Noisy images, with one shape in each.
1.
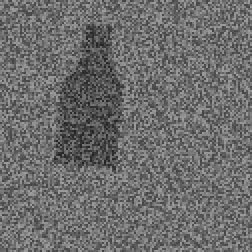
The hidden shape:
bottle
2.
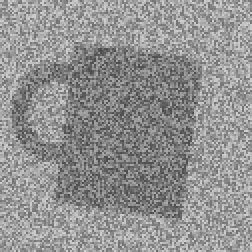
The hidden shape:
cup
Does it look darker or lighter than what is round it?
darker
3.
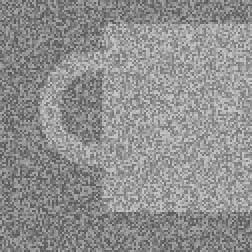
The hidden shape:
cup
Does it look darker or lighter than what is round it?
lighter
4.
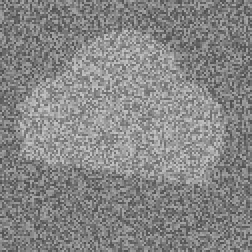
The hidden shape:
cloud
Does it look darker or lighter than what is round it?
lighter
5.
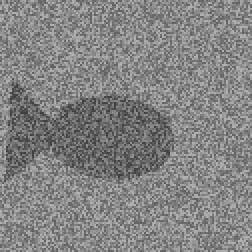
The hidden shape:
fish
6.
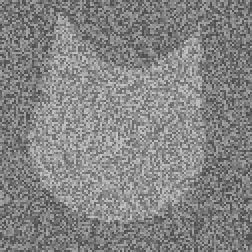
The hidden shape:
cat's head
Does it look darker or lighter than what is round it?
lighter
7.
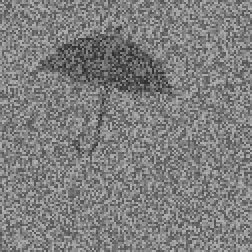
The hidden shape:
umbrella
